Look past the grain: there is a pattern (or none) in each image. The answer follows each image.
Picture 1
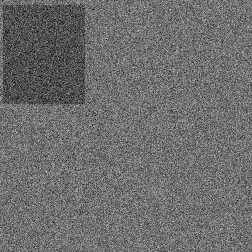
one block
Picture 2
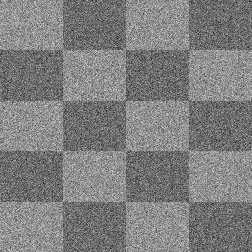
a checkerboard
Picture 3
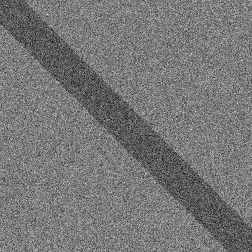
a diagonal band
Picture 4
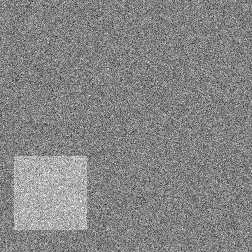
one block
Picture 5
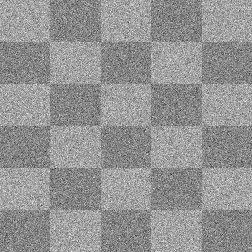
a checkerboard
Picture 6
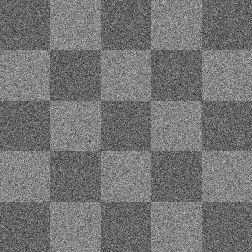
a checkerboard
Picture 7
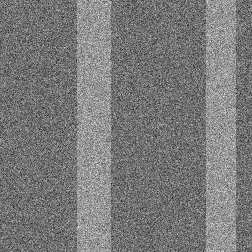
bands of columns
